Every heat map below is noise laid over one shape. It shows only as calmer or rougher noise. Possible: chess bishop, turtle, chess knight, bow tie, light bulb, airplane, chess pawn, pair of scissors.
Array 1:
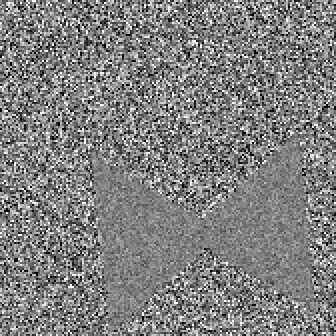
bow tie
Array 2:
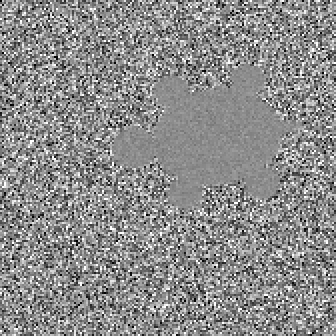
turtle
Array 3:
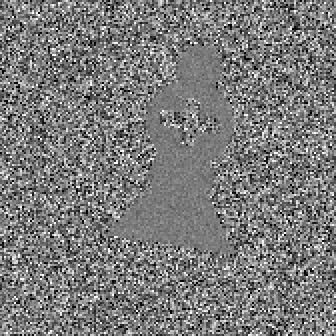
chess bishop
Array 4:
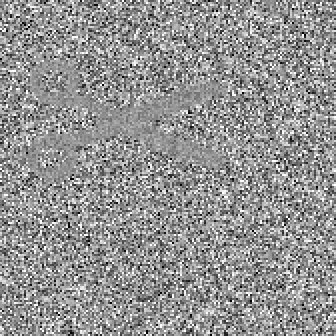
pair of scissors
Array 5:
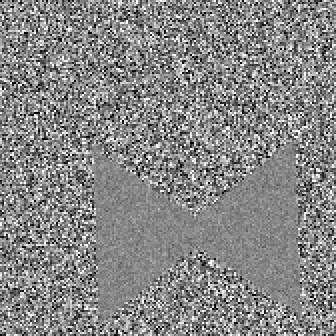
bow tie
